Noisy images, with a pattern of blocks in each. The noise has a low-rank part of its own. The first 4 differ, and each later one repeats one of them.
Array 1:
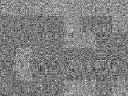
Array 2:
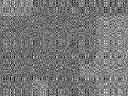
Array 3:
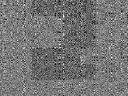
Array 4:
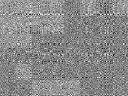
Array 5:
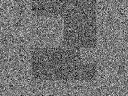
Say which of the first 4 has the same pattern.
3
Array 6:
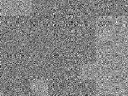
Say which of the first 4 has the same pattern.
2
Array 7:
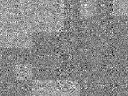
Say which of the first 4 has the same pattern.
4
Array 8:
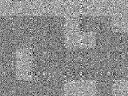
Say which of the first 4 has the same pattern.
1
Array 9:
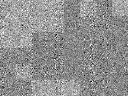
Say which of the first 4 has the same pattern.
4
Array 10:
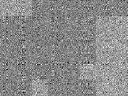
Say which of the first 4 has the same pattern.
2
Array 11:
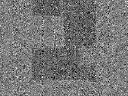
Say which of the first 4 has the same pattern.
3
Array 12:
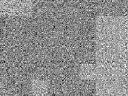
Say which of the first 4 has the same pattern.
2
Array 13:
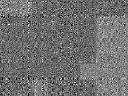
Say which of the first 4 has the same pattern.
2
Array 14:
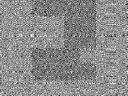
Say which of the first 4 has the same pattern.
3
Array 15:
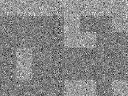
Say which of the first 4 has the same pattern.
1
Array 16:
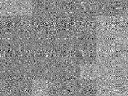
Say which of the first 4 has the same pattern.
2
